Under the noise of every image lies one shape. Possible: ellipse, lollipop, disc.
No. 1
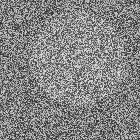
disc
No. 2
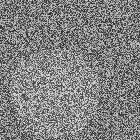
disc
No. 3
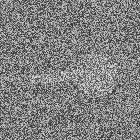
lollipop
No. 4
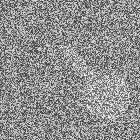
lollipop
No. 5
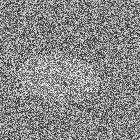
ellipse
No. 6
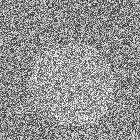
disc
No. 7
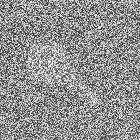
lollipop
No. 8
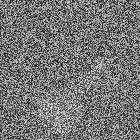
lollipop
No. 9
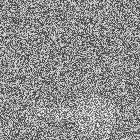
lollipop
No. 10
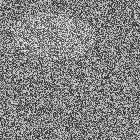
ellipse
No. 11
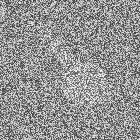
lollipop
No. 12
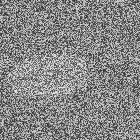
ellipse
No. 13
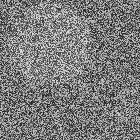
disc
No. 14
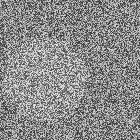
disc
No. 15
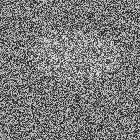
ellipse
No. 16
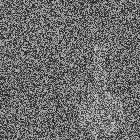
lollipop
